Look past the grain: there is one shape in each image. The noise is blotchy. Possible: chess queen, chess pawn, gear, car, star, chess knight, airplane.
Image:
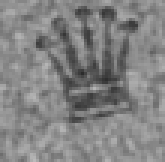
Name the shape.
chess queen
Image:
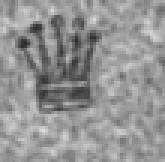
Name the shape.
chess queen
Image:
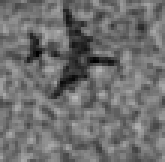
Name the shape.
airplane
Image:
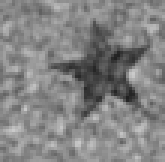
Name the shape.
star
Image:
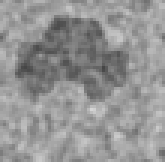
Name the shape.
car
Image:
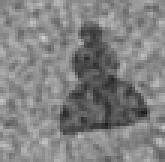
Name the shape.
chess pawn
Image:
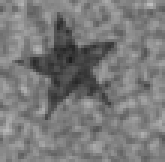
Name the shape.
star
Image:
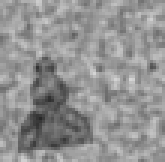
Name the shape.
chess pawn
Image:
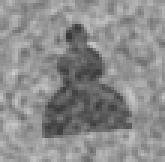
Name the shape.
chess pawn
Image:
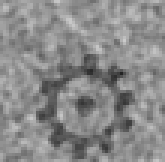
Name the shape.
gear
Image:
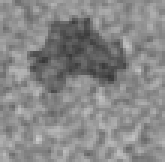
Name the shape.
car
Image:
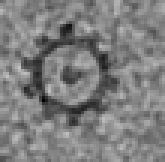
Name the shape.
gear
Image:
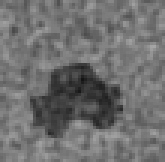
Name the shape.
car
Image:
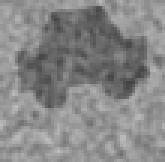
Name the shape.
car
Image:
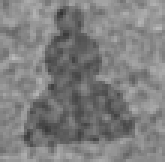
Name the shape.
chess pawn
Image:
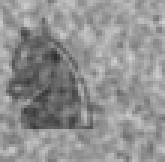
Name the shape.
chess knight
